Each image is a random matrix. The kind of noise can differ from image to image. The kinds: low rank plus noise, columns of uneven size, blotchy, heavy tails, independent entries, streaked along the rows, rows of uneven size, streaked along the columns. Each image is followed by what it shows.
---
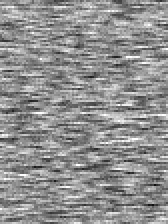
streaked along the rows
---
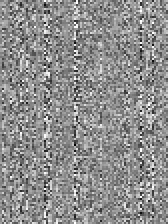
columns of uneven size
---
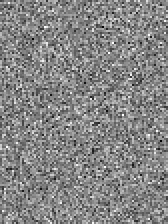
independent entries
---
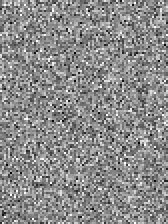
independent entries
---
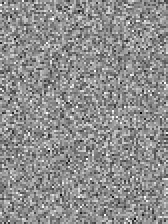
independent entries
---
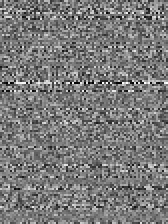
rows of uneven size
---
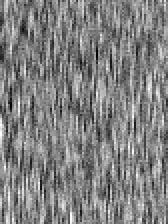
streaked along the columns
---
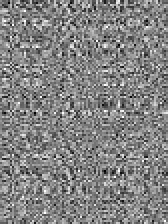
low rank plus noise
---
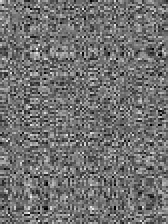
low rank plus noise
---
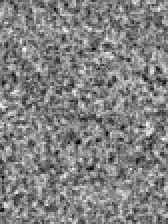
blotchy
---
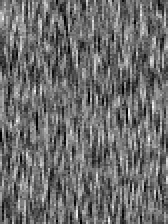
streaked along the columns
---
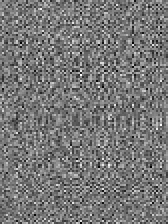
low rank plus noise
